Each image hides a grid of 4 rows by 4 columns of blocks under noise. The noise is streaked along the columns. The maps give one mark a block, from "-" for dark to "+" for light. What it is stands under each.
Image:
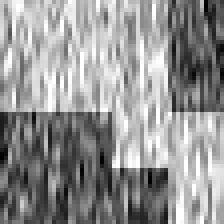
+ + + -
+ + + -
- - + +
- - - +
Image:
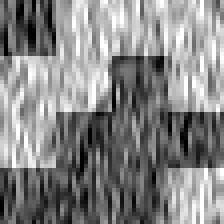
- + + +
+ + - +
+ - - -
- - - +
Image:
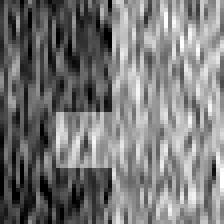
- - + +
- - + +
- + + +
- - + +
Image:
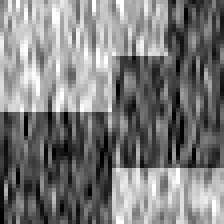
+ + + -
+ + - -
- - - -
- - + +
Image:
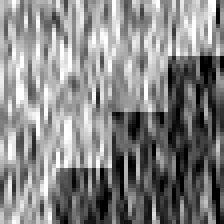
+ + + +
+ + + -
+ + - -
+ - - -
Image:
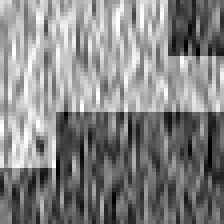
+ + + -
+ + + +
+ - - -
- - - -
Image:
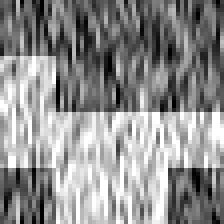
- - - -
+ - - -
+ + + +
- + + -
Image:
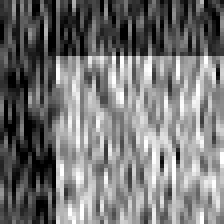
- - - -
- + + +
- + + +
- + + +
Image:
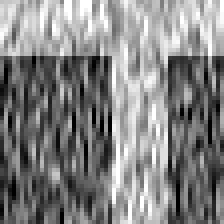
+ + + +
- - + -
- - + -
- - + -
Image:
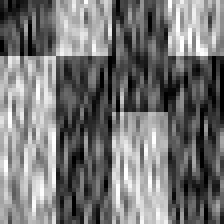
- + - +
+ - - -
+ - + -
+ - + -
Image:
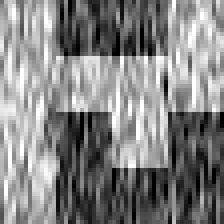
+ - - +
+ + + +
+ - + -
+ - - -
